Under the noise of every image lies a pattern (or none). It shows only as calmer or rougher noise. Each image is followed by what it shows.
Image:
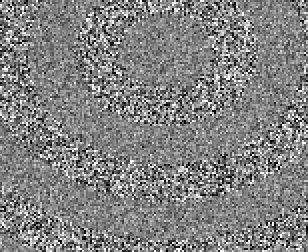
rings round one point
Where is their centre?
top middle
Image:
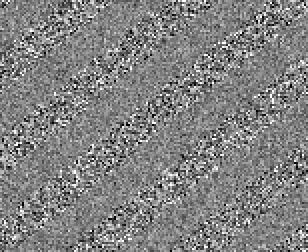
diagonal stripes
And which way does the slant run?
bottom left to top right
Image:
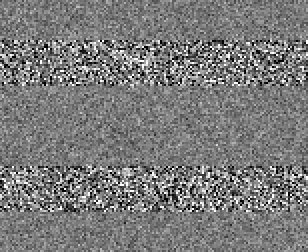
horizontal stripes
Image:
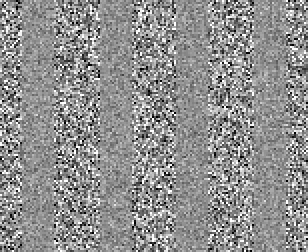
vertical stripes
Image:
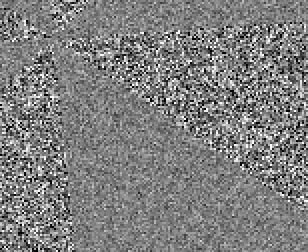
spokes from one point
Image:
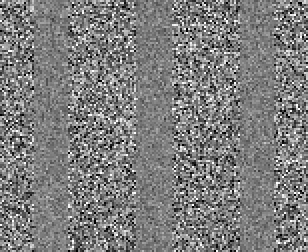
vertical stripes
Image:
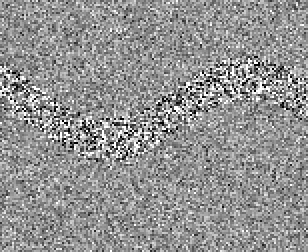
a wavy band
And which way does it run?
left to right
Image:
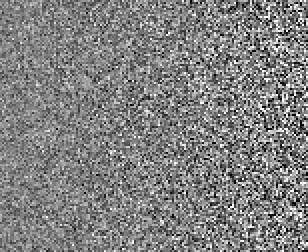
a smooth slope
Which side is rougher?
right
